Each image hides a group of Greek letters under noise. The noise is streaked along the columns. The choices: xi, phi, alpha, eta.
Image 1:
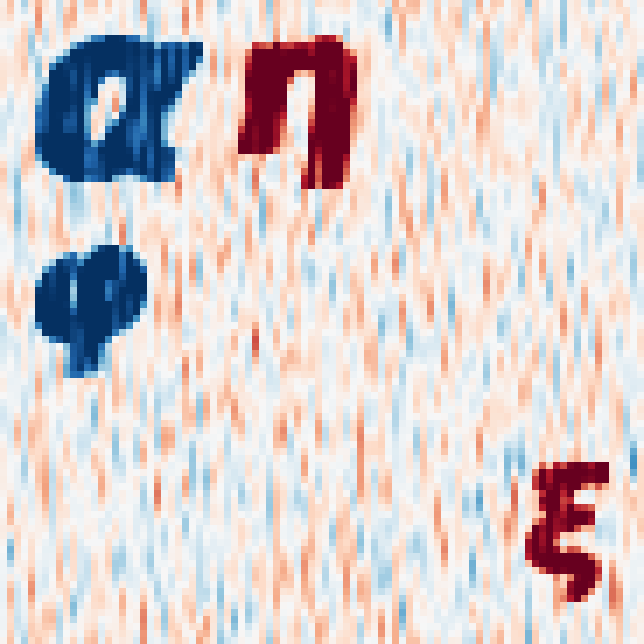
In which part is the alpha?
top left
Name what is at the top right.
nothing
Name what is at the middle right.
nothing
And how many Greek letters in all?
4
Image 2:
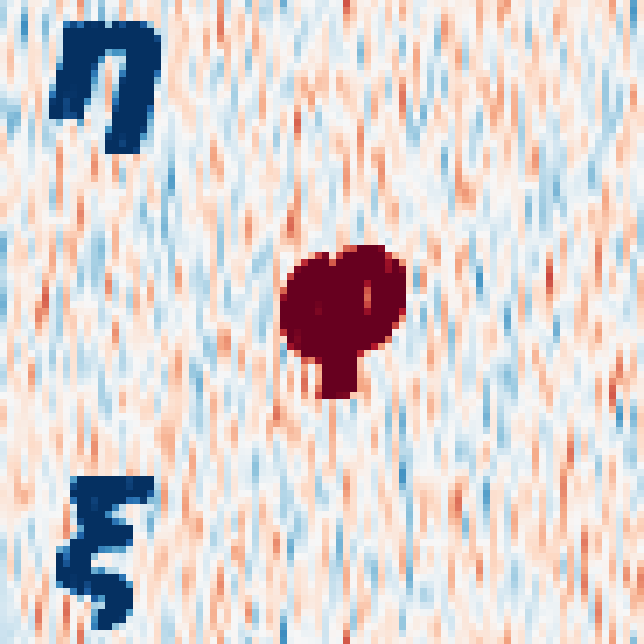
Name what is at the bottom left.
xi
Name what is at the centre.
phi
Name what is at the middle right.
nothing
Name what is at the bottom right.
nothing
